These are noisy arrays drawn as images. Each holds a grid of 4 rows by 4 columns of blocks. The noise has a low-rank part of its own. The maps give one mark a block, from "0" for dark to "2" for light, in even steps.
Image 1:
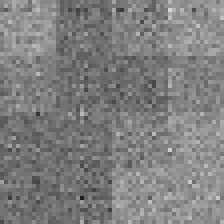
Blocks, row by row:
2 0 1 2
1 0 0 1
0 0 1 2
0 0 2 2
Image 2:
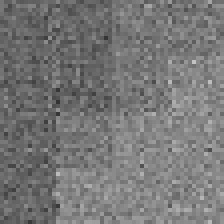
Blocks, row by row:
0 0 1 1
0 0 1 2
0 1 2 2
0 2 2 2
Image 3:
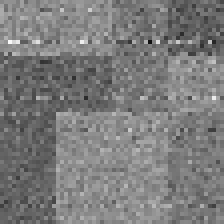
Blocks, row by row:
2 2 1 0
0 0 1 2
0 2 2 1
0 2 2 1
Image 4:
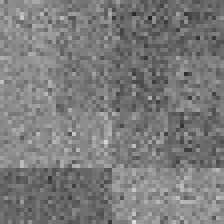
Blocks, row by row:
2 1 0 0
2 1 0 1
2 2 1 0
0 0 2 2
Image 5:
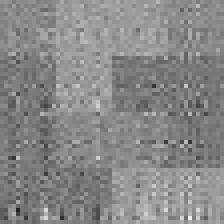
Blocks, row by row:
1 2 2 1
0 2 0 0
0 1 1 0
0 0 2 2
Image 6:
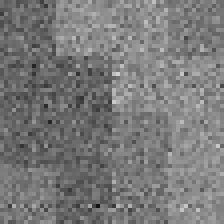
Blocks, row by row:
0 2 2 1
0 0 2 2
0 0 1 2
1 0 1 2
